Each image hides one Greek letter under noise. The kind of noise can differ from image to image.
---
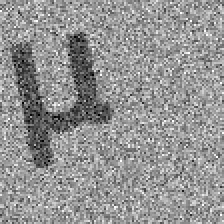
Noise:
independent entries
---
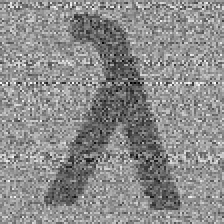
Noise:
rows of uneven size
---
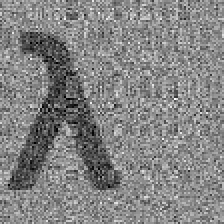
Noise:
low rank plus noise
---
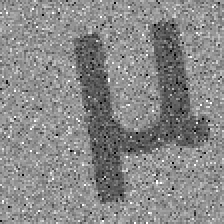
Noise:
heavy tails
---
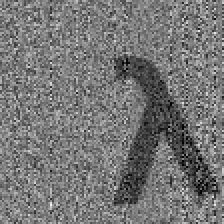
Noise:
columns of uneven size
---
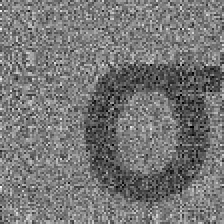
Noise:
low rank plus noise
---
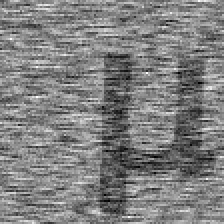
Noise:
streaked along the rows
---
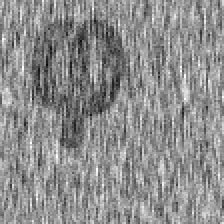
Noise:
streaked along the columns
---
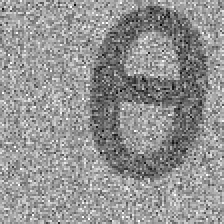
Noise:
independent entries
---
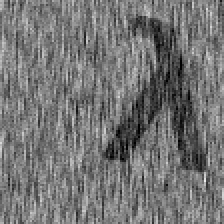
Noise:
streaked along the columns
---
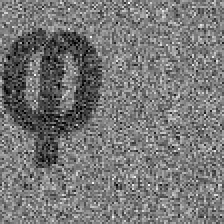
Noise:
low rank plus noise
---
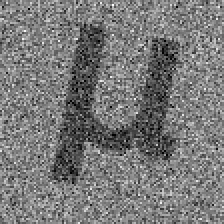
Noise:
independent entries
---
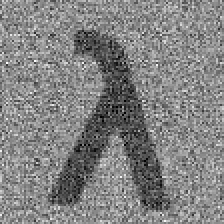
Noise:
low rank plus noise
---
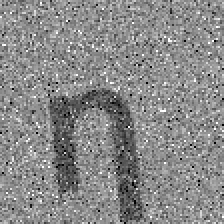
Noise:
heavy tails
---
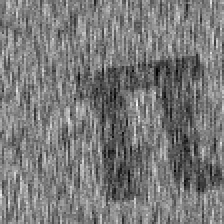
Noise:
streaked along the columns
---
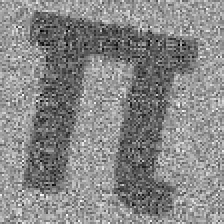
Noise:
low rank plus noise
